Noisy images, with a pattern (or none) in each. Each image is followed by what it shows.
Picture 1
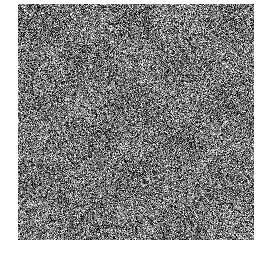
a checkerboard
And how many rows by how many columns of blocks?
6 by 5
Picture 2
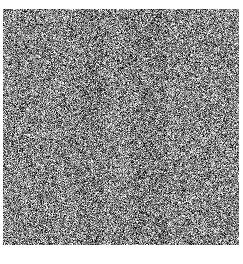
bands of columns
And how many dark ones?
2
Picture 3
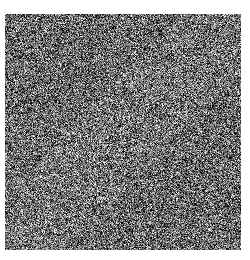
a diagonal band
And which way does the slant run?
bottom left to top right
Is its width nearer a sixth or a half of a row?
a half
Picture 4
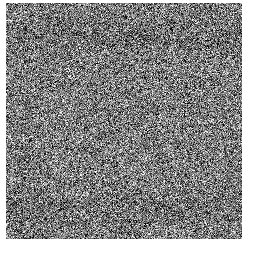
bands of rows
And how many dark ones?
2
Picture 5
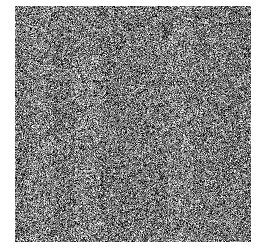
bands of columns
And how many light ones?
3
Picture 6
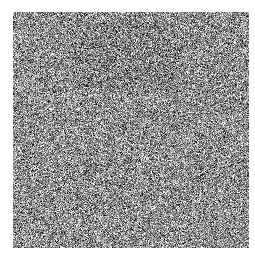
one block
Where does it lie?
top middle
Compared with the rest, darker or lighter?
darker
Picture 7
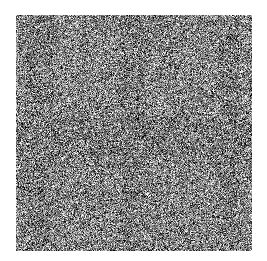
bands of rows crossing bands of columns
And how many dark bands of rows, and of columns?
1 and 3
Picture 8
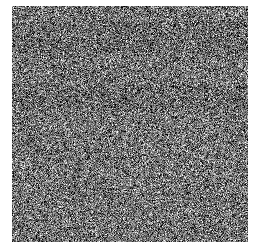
bands of rows
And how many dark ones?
2
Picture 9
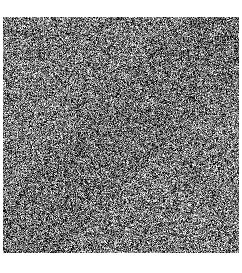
a diagonal band
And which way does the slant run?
bottom left to top right
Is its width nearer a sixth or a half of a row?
a half
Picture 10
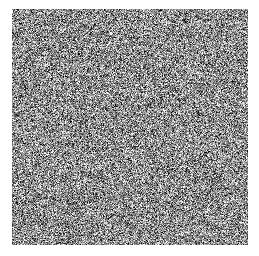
only noise
